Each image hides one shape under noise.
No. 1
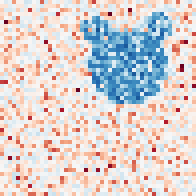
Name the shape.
bear's head
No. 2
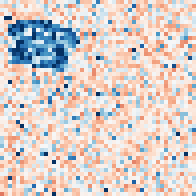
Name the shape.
telephone
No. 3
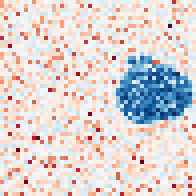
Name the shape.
apple
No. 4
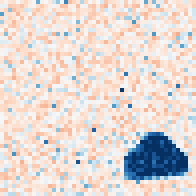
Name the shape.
cloud
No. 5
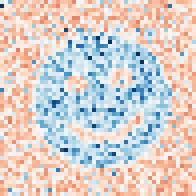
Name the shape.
smiling face
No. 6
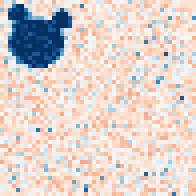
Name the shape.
bear's head
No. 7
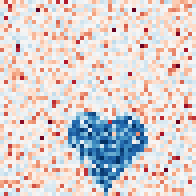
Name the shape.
heart
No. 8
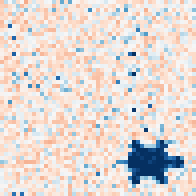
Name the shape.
turtle
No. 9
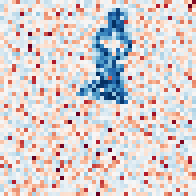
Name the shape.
chess bishop
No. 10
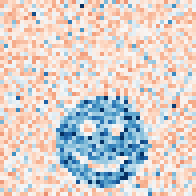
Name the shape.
smiling face
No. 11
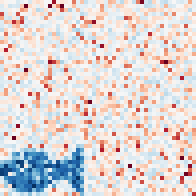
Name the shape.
fish
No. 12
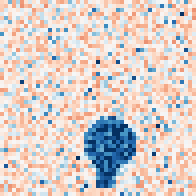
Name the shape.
light bulb
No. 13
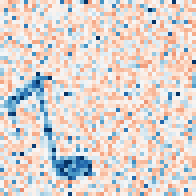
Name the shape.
musical note
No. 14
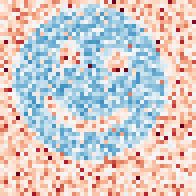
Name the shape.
smiling face
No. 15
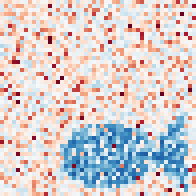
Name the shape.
fish
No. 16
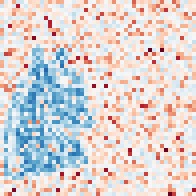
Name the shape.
chess knight
